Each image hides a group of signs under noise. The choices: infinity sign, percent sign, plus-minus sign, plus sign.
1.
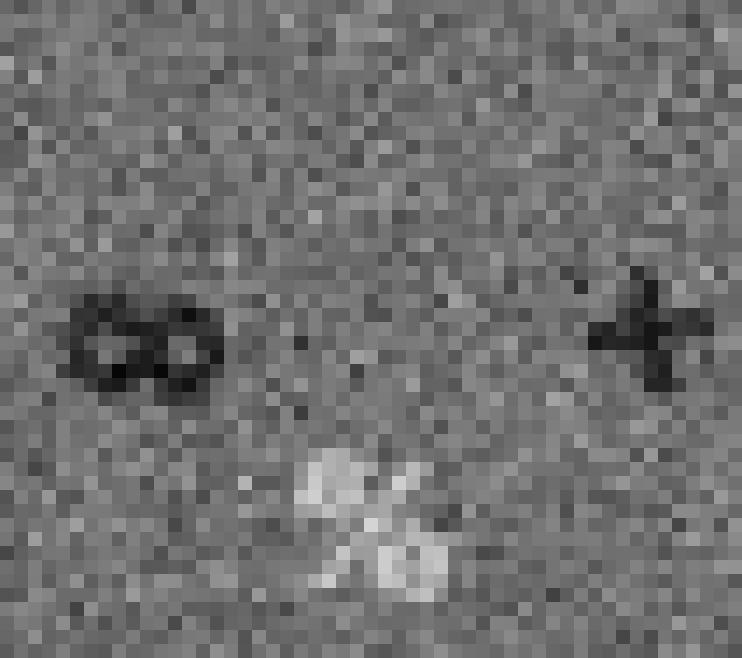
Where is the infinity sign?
middle left
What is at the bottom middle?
percent sign
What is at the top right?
nothing
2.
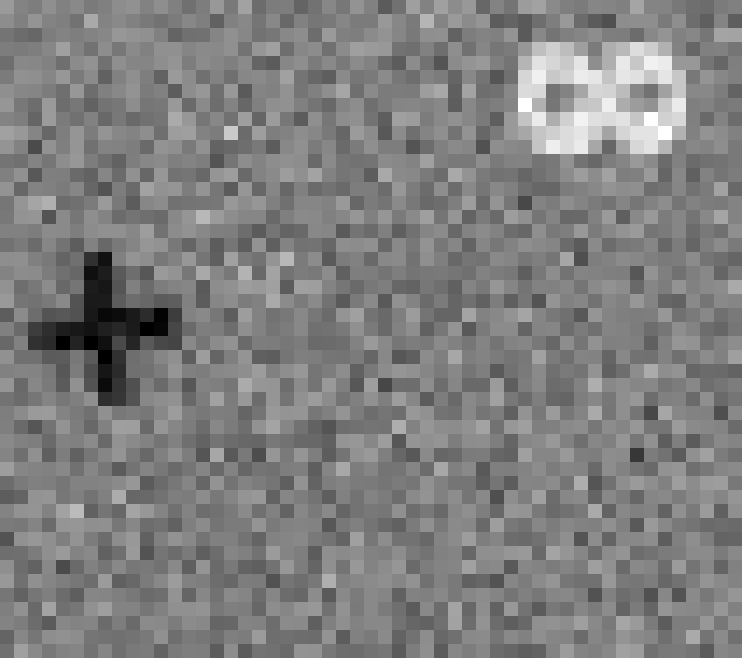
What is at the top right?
infinity sign
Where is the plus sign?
middle left
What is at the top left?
nothing
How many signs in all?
2
